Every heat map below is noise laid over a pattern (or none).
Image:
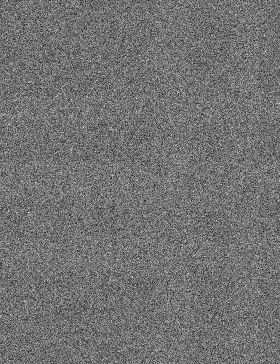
bands of rows crossing bands of columns
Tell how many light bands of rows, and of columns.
3 and 2
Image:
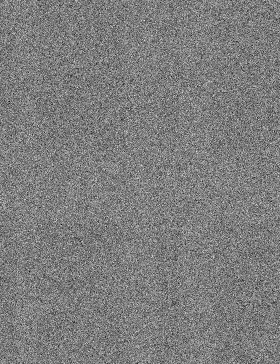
bands of rows crossing bands of columns
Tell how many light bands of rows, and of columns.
1 and 3
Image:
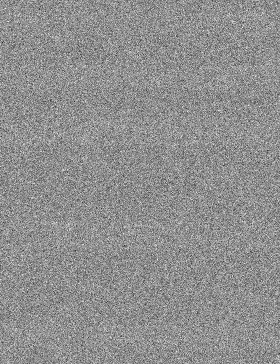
bands of rows
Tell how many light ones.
5
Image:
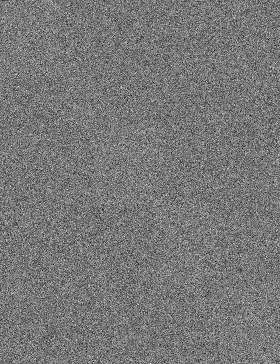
blocks along the diagonal
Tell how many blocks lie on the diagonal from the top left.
5
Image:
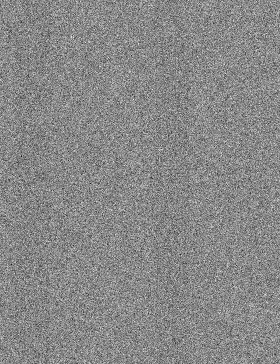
bands of columns
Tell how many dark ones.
2
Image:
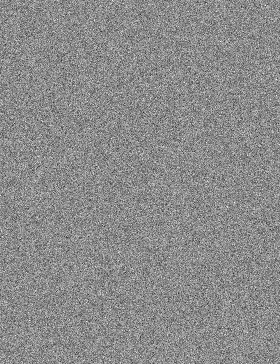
only noise
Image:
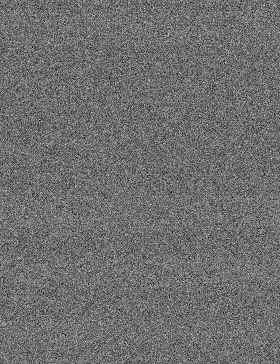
bands of rows
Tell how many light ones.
4
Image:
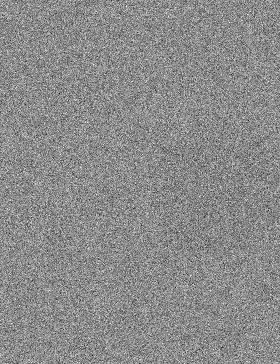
one block
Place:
middle right
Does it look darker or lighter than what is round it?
darker
